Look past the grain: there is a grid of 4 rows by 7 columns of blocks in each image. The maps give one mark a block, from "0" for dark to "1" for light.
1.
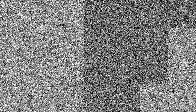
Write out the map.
1 1 1 0 0 0 0
1 1 1 0 0 0 1
1 1 1 0 0 0 1
1 1 1 0 0 1 1
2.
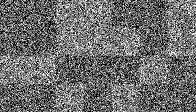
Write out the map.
0 0 1 1 0 0 1
0 0 1 1 1 0 1
1 1 0 0 0 1 0
0 0 1 0 1 0 0
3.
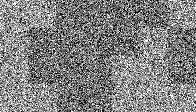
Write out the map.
1 1 0 0 0 0 1
1 0 0 0 0 1 0
1 0 0 0 1 1 0
1 1 0 0 1 1 1
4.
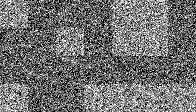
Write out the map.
1 0 0 0 1 1 0
0 0 1 0 1 1 0
0 0 0 0 0 0 0
1 0 0 1 1 1 1
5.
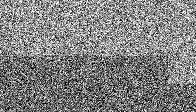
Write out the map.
1 1 1 1 1 1 1
1 1 1 1 1 1 1
0 0 0 0 0 0 1
0 0 0 0 0 0 0
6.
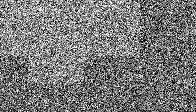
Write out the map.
1 1 1 1 1 0 0
1 1 1 1 1 0 0
0 1 1 0 0 0 0
0 0 0 0 0 0 0
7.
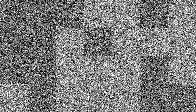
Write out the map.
0 0 0 1 1 0 1
0 0 1 0 1 1 1
0 0 1 1 1 0 1
1 0 1 1 1 0 0
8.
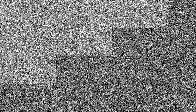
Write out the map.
1 1 1 1 1 1 0
1 1 1 1 0 0 0
1 1 0 0 0 0 0
0 0 0 0 0 0 0
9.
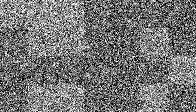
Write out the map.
1 1 1 0 0 0 0
0 1 1 0 0 1 0
0 0 0 0 0 0 1
0 1 1 0 0 1 0
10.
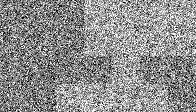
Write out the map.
0 0 0 1 1 1 1
0 0 0 1 1 1 1
0 0 0 0 1 0 0
0 0 1 1 1 1 0
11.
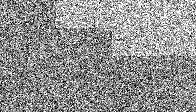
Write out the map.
0 0 1 1 1 1 1
0 0 0 0 1 1 1
0 0 0 0 0 0 0
0 0 0 0 0 0 0
